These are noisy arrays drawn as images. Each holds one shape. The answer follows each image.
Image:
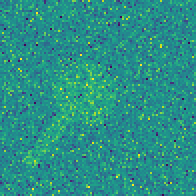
lollipop
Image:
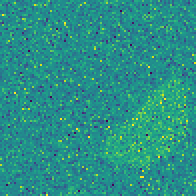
half disc
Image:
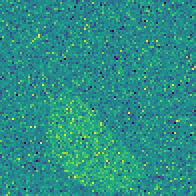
half disc
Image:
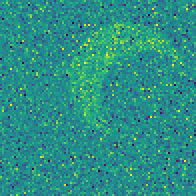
crescent
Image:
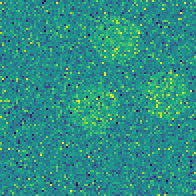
three dots
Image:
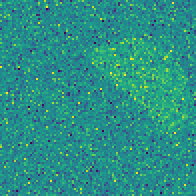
half disc
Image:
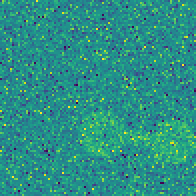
dumbbell
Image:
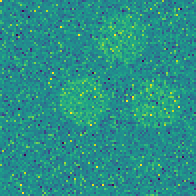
three dots
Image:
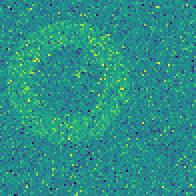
ring
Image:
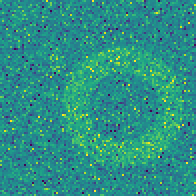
ring
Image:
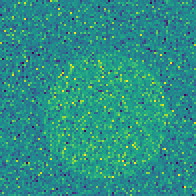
disc
